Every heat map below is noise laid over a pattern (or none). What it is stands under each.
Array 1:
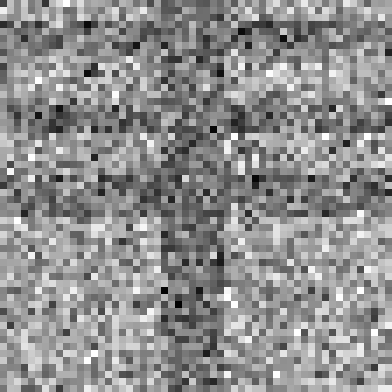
bands of rows crossing bands of columns
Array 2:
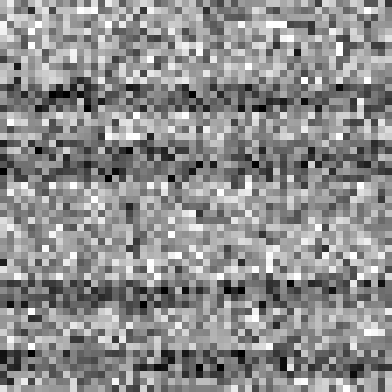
bands of rows
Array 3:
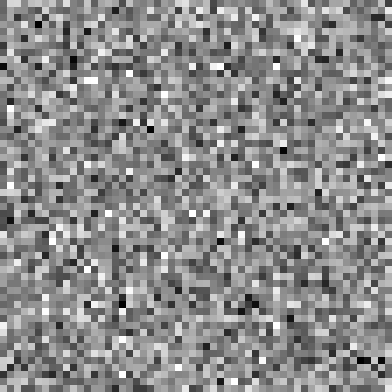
only noise
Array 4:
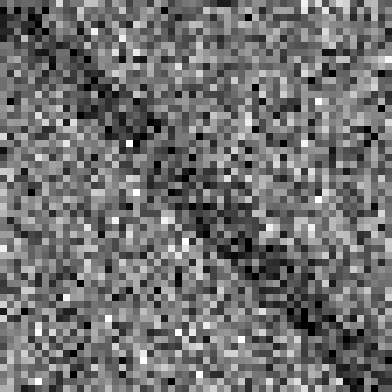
a diagonal band
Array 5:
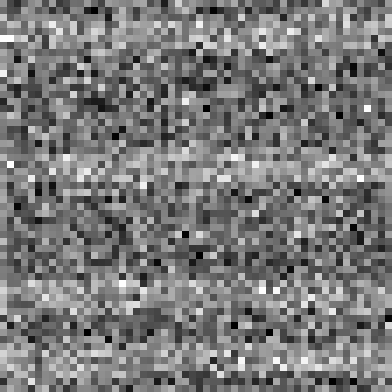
bands of rows
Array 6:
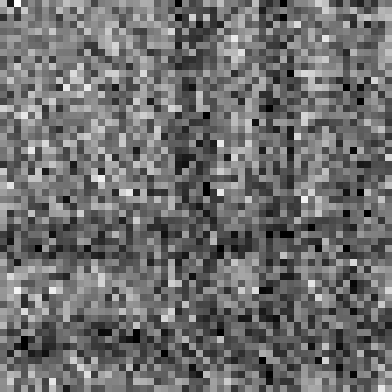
bands of rows crossing bands of columns
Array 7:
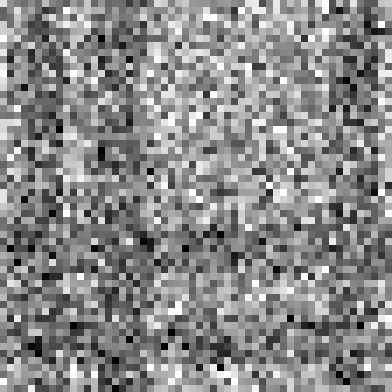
bands of rows crossing bands of columns
